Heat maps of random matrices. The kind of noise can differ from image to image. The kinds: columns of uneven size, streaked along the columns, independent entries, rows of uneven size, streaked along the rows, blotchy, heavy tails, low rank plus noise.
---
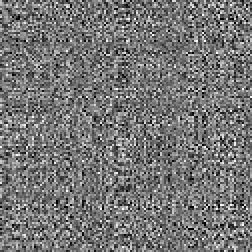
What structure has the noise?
low rank plus noise
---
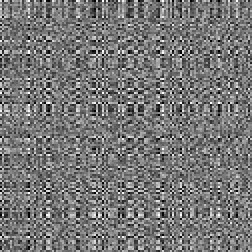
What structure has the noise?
low rank plus noise
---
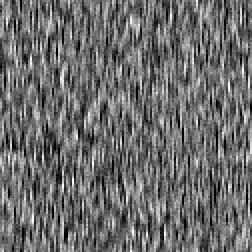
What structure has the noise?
streaked along the columns
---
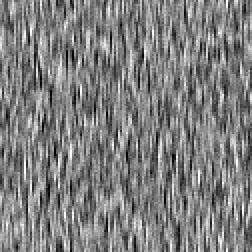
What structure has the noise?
streaked along the columns
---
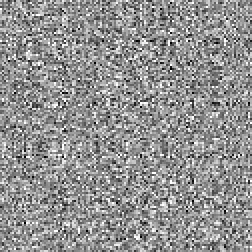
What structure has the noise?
low rank plus noise
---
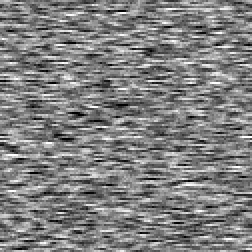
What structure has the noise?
streaked along the rows
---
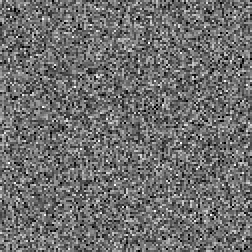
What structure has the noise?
independent entries
